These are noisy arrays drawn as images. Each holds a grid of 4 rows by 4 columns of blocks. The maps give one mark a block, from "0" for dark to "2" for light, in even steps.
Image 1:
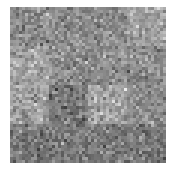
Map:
1 1 1 2
2 1 1 1
2 0 2 1
0 0 0 0
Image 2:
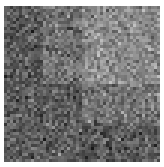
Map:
0 1 2 2
0 1 2 2
0 0 1 1
0 0 0 0
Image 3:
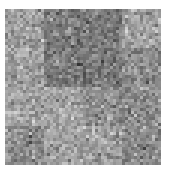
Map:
2 0 0 2
2 0 0 1
2 2 1 1
1 2 2 1
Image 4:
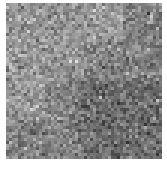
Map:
2 2 2 1
2 2 1 1
2 1 0 0
1 1 0 0
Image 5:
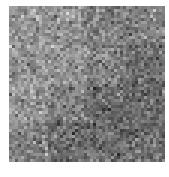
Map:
2 2 1 1
2 2 1 0
2 1 0 0
1 0 0 0
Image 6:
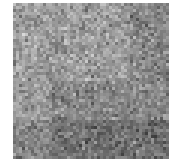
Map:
2 2 2 1
2 2 2 1
2 1 1 1
1 0 0 0
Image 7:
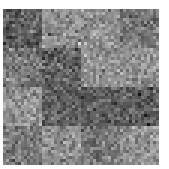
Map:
0 2 2 1
1 0 2 2
2 0 0 0
1 2 1 2
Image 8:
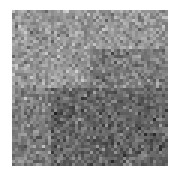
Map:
2 2 2 2
2 2 1 1
1 0 0 0
1 0 0 0
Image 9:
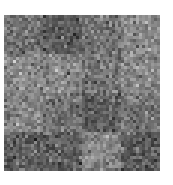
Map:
1 0 1 2
2 2 1 2
2 1 0 1
0 0 2 0
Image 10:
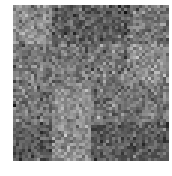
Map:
2 0 0 1
1 1 1 2
1 2 1 1
0 2 0 0
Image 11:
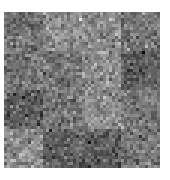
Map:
1 2 2 1
1 1 2 0
0 1 2 1
2 0 0 1
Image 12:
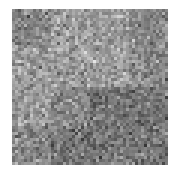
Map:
1 2 2 1
2 2 2 1
2 1 0 0
1 0 0 0
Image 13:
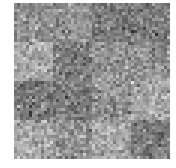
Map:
1 1 0 0
2 0 1 1
0 0 1 2
2 1 2 0
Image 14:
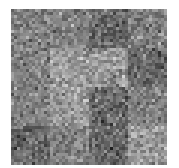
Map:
1 1 0 1
1 2 2 0
1 2 0 1
0 1 0 2
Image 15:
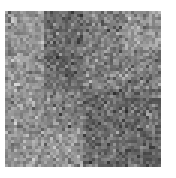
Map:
2 0 1 2
2 0 1 1
2 1 0 0
2 2 0 0
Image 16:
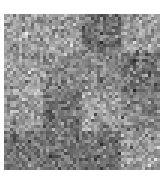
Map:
2 2 0 2
2 1 1 0
2 0 2 1
0 0 0 2
